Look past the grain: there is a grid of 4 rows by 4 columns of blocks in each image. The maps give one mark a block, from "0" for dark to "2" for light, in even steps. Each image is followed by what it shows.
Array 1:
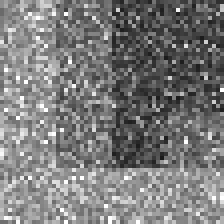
2100
2100
2101
2222
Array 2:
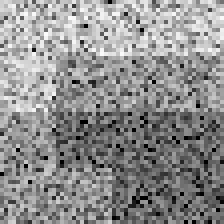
2222
2111
1000
1100
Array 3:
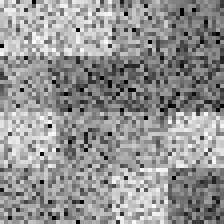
2210
1000
2112
1120
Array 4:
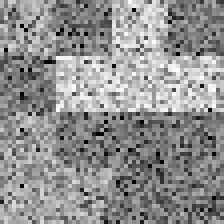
1020
0222
1000
1100
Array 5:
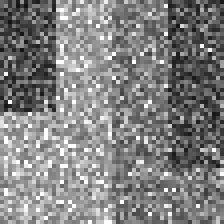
0210
0210
2210
2211
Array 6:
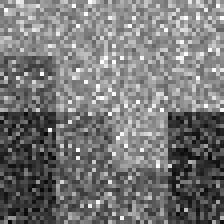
2222
1222
0120
0110
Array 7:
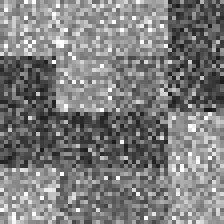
2220
0210
0002
2112
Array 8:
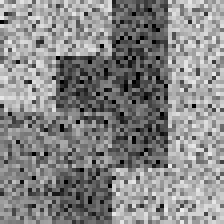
2202
2002
1102
1022
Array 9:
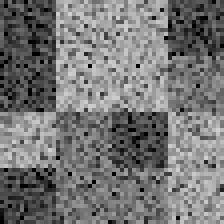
0220
0221
2102
0112
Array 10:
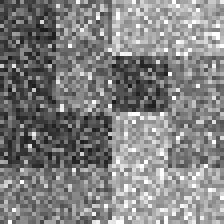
0122
0101
0021
1122
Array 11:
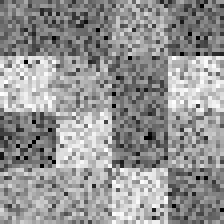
0010
2102
0201
1120
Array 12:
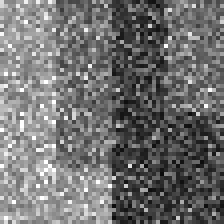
2101
2101
2100
2200
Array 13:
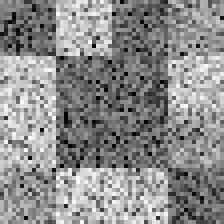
0201
2002
2001
1220
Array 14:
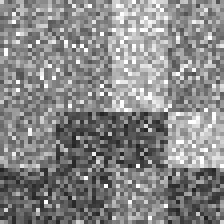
1121
1121
1002
0010
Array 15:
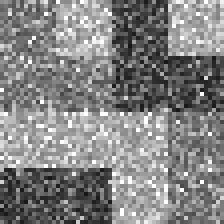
1202
1100
2221
0021
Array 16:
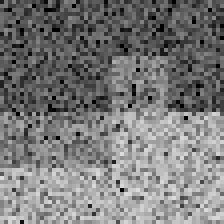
0000
0010
1122
2222
